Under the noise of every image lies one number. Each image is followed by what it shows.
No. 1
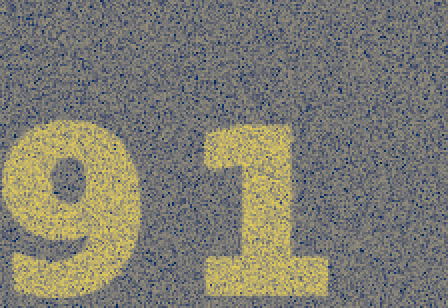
91
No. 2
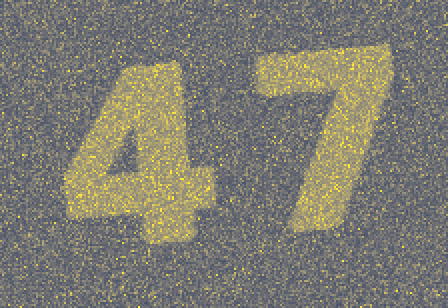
47
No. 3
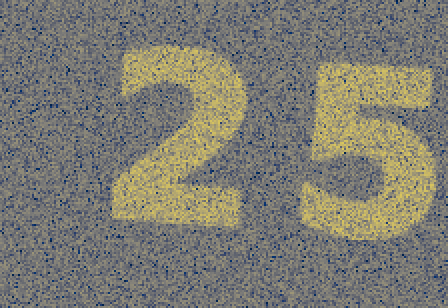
25
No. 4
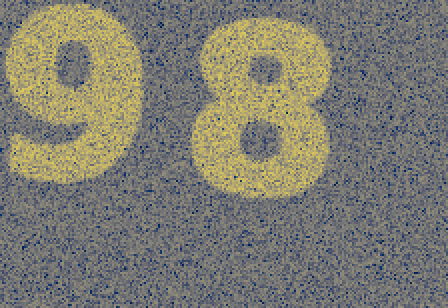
98
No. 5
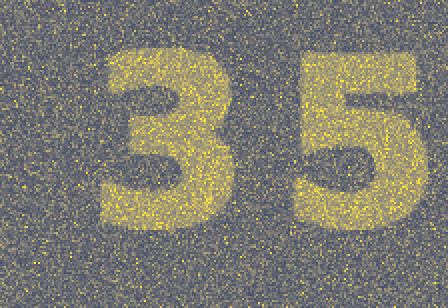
35
